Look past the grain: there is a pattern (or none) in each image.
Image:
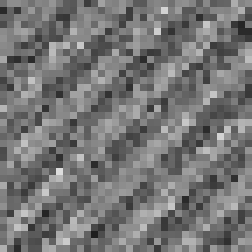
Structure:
diagonal stripes
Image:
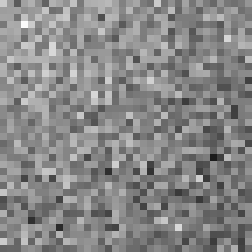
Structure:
a smooth slope
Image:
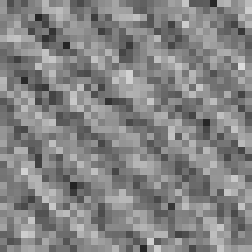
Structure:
diagonal stripes
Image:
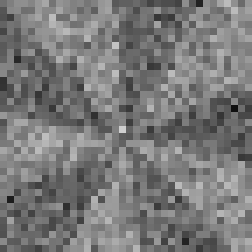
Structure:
spokes from one point
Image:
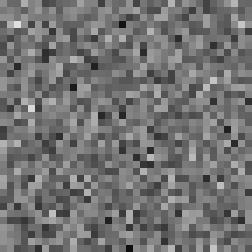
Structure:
only noise
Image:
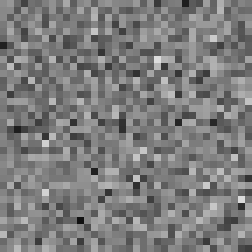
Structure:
only noise
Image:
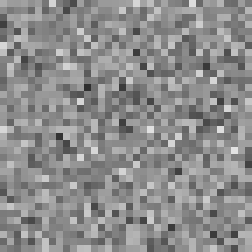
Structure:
only noise
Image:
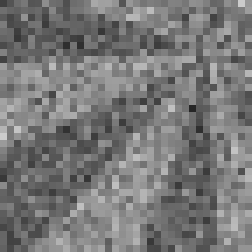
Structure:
spokes from one point
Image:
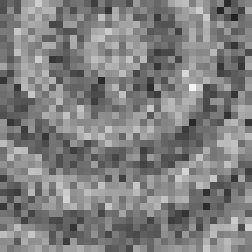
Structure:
rings round one point
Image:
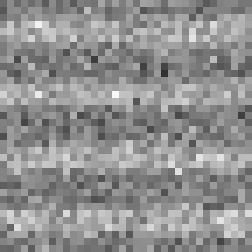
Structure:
horizontal stripes
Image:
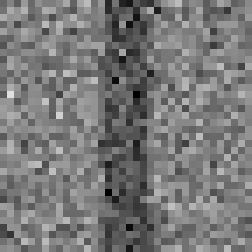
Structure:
one vertical stripe
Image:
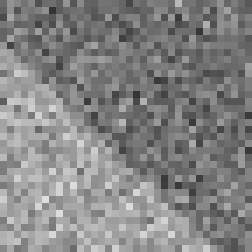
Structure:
a sharp edge
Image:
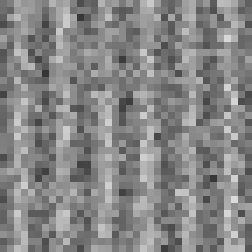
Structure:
vertical stripes
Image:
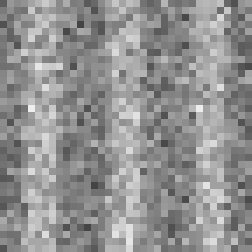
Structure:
vertical stripes
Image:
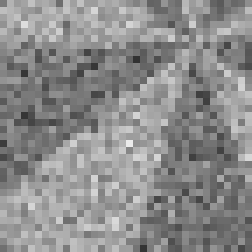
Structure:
spokes from one point
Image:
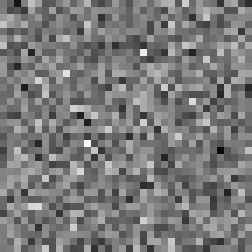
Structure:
only noise
